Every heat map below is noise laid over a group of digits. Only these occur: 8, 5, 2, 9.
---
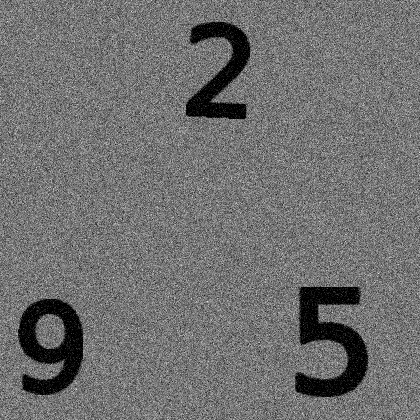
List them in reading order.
top middle: dark 2; bottom left: dark 9; bottom right: dark 5
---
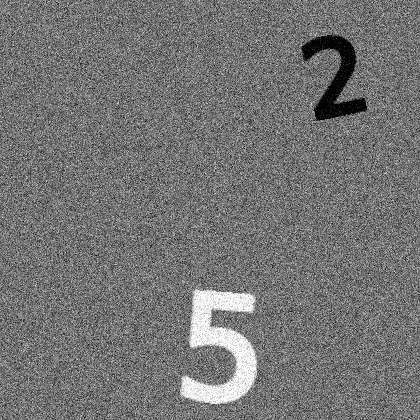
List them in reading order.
top right: dark 2; bottom middle: light 5
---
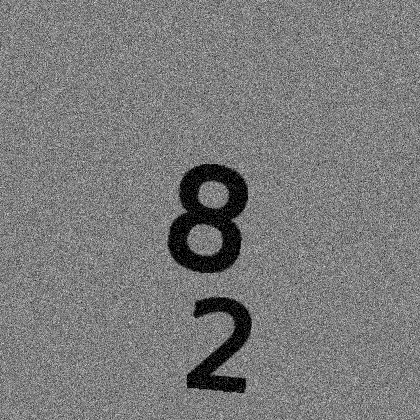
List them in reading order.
centre: dark 8; bottom middle: dark 2
